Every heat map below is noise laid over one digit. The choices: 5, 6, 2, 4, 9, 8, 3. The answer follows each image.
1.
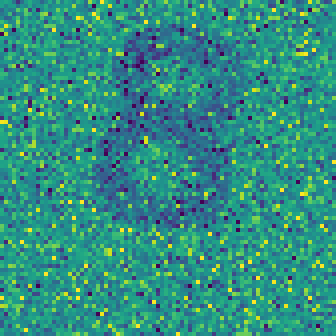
dark 8
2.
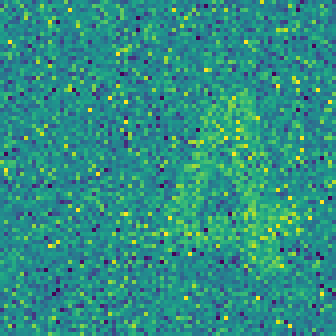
light 4
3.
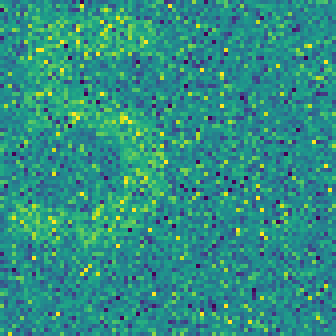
light 5
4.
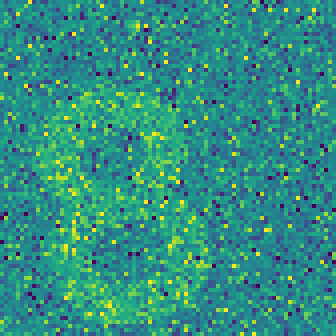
light 8
